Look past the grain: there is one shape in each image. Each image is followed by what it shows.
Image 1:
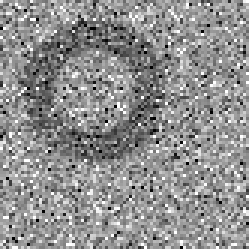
dark ring
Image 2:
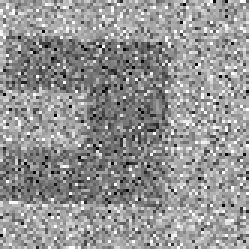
dark square with a notch
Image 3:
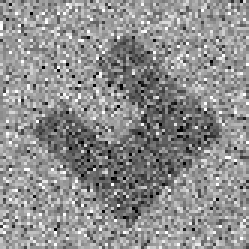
dark square with a notch
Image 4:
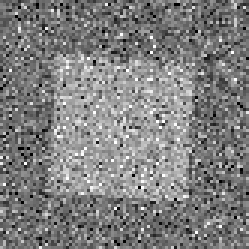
light square
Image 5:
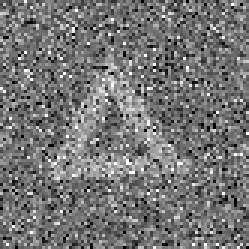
light triangle frame
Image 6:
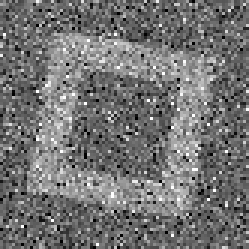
light square frame
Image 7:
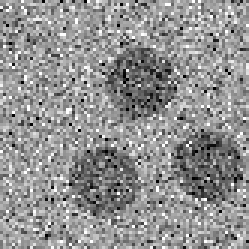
dark three dots
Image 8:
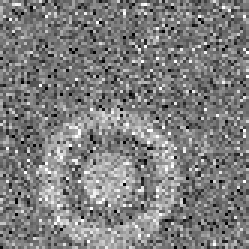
light bullseye
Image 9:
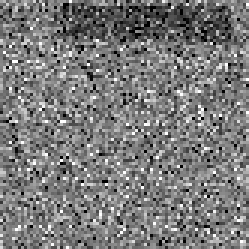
dark bar
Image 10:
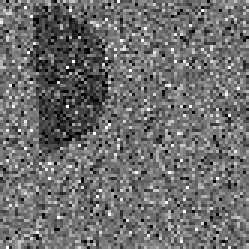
dark half disc
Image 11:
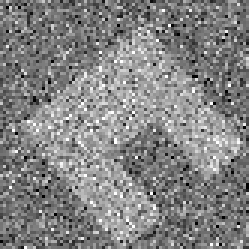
light square with a notch
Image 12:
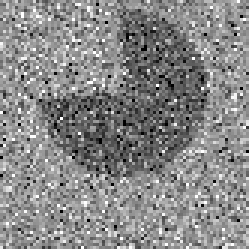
dark disc with a wedge cut out
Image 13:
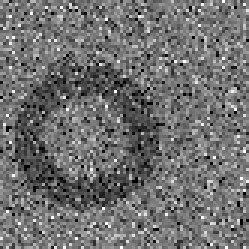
dark ring
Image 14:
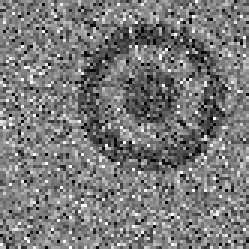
dark bullseye
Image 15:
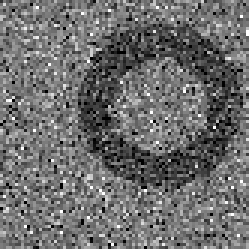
dark ring
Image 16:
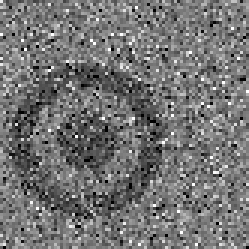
dark bullseye
